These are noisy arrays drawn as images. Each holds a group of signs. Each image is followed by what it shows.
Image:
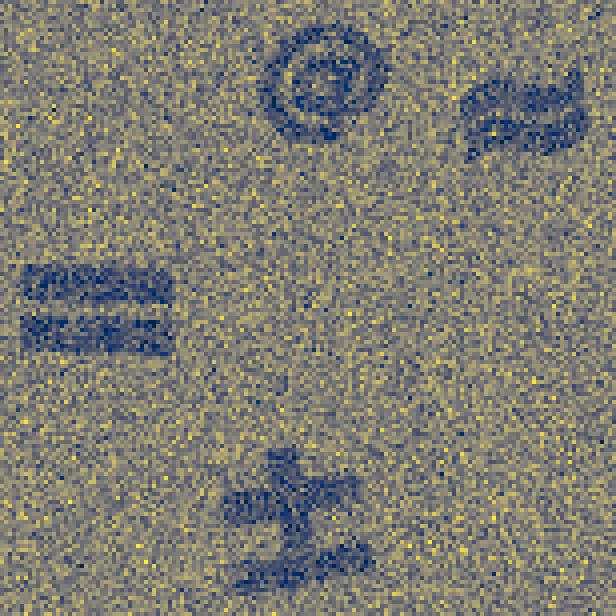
top middle: at sign; top right: approximately sign; middle left: equals sign; bottom middle: plus-minus sign
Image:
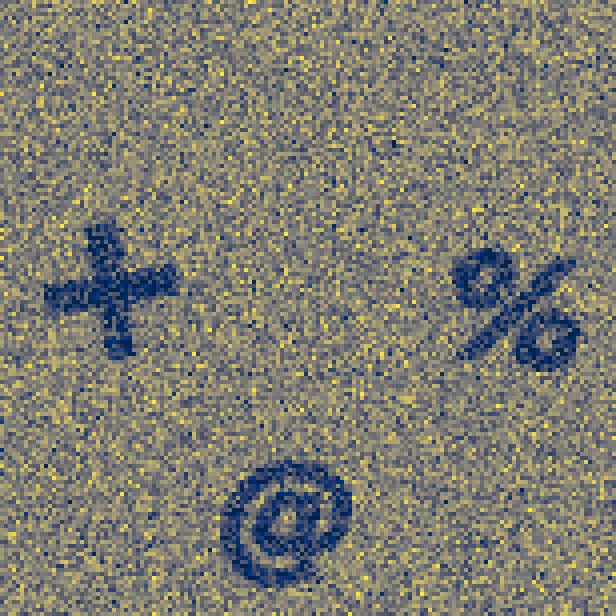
middle left: plus sign; middle right: percent sign; bottom middle: at sign
